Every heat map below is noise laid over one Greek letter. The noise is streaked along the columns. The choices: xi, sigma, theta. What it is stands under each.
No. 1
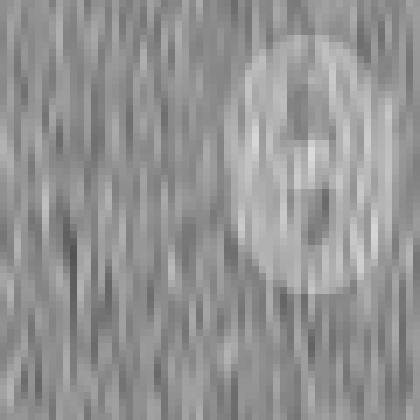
theta
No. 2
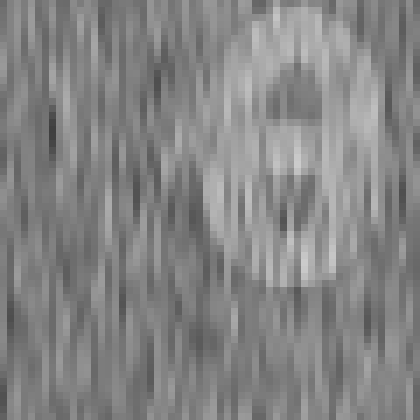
theta
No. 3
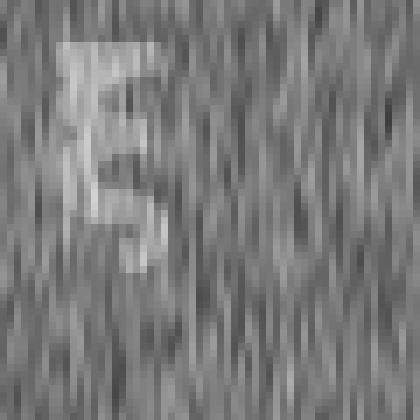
xi
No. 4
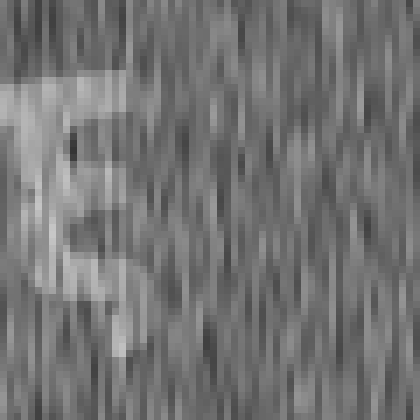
xi
